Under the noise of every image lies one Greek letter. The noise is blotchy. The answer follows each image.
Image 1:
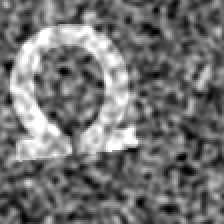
omega
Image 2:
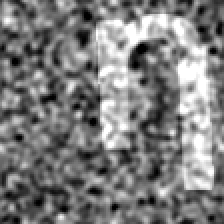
eta
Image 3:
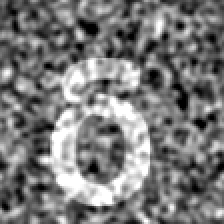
delta
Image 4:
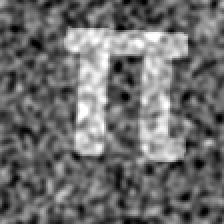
pi
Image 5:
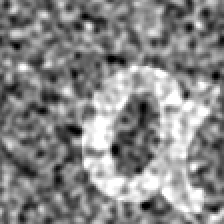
alpha
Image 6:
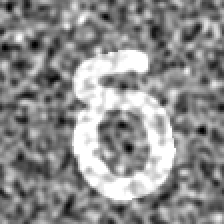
delta
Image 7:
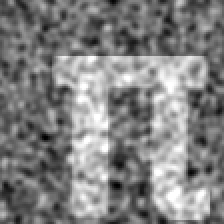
pi
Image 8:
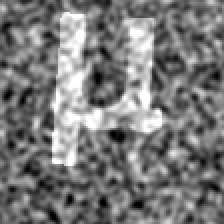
mu
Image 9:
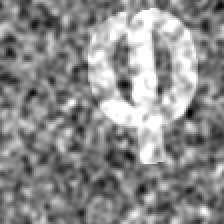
phi
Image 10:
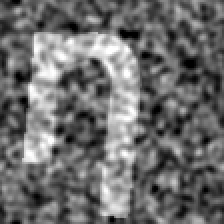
eta
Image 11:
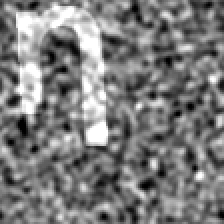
eta
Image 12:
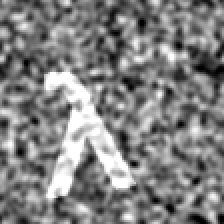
lambda
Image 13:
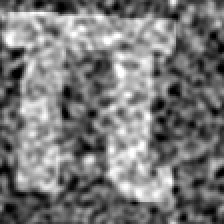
pi
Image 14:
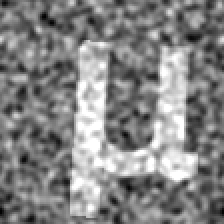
mu
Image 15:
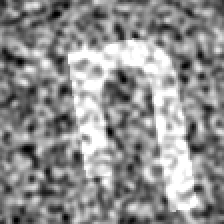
eta
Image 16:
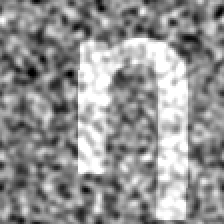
eta
